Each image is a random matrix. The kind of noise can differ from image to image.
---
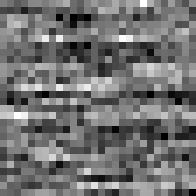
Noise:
streaked along the rows
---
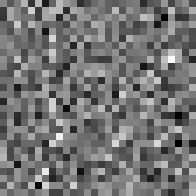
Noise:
low rank plus noise
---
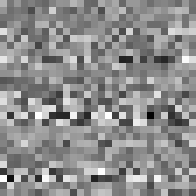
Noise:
rows of uneven size
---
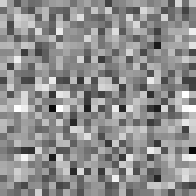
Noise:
low rank plus noise
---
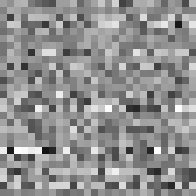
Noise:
rows of uneven size
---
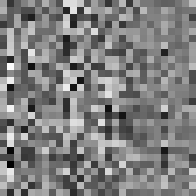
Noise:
columns of uneven size
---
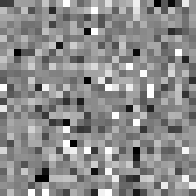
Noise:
heavy tails
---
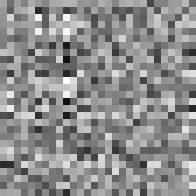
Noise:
low rank plus noise
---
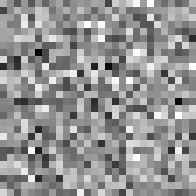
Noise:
low rank plus noise
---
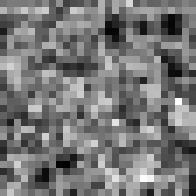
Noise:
blotchy
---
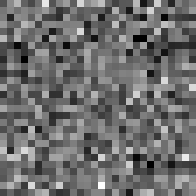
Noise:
low rank plus noise
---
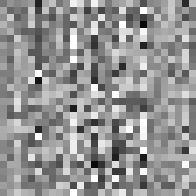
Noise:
columns of uneven size
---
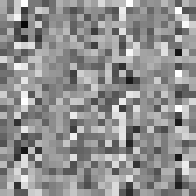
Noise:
columns of uneven size
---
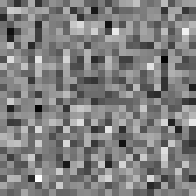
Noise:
low rank plus noise
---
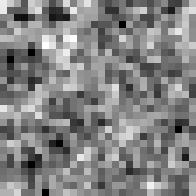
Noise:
blotchy
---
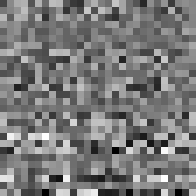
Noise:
rows of uneven size
